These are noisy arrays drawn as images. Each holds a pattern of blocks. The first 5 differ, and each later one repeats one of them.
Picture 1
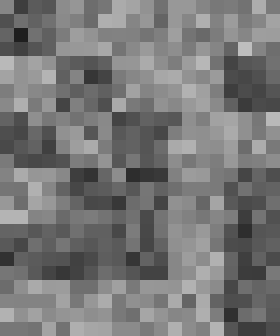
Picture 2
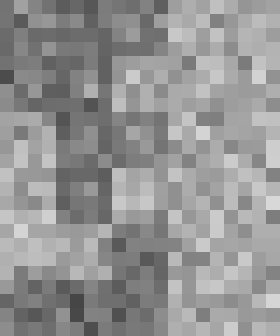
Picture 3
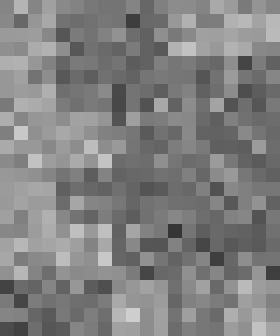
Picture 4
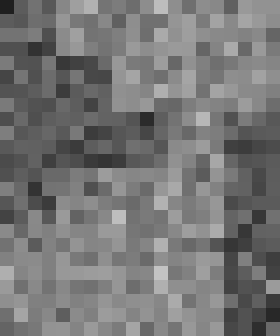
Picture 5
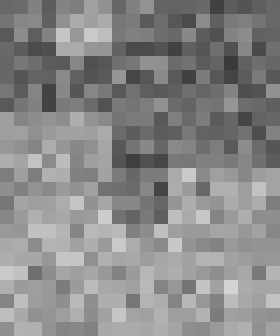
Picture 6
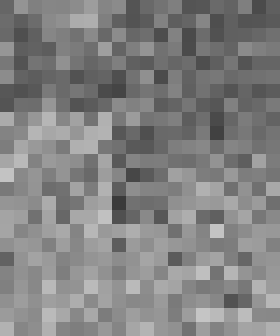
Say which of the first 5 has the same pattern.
5
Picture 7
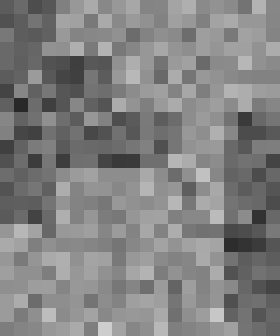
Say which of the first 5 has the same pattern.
4
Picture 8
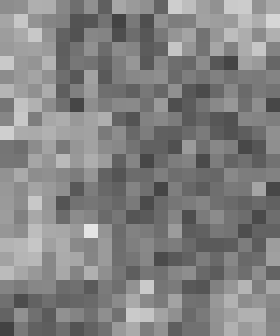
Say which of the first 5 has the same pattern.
3
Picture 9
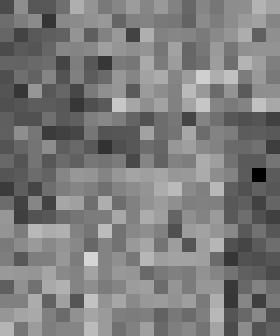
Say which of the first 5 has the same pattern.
4
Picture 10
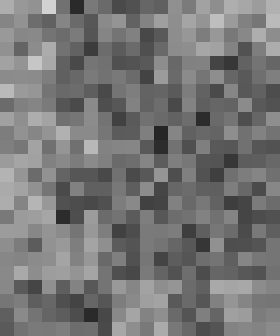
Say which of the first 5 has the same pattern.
3
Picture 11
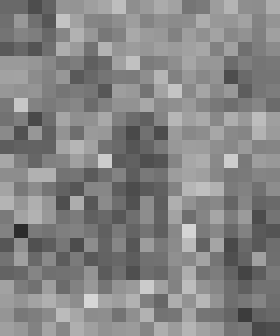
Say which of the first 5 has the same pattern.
1
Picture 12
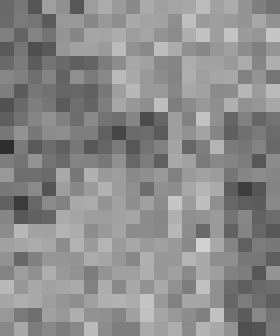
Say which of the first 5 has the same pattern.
4
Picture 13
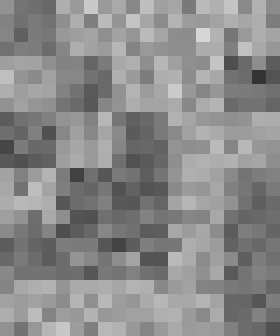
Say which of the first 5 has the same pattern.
1
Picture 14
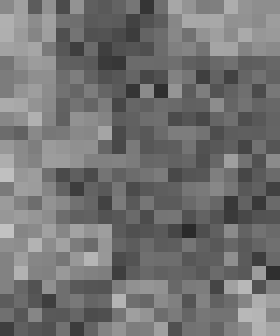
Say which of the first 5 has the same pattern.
3
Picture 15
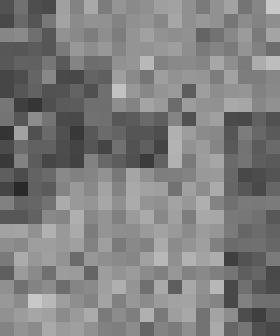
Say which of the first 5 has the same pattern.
4
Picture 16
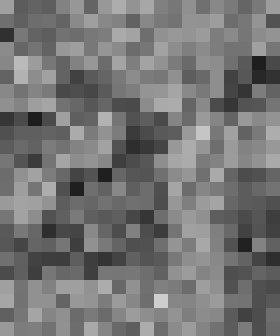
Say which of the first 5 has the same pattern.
1
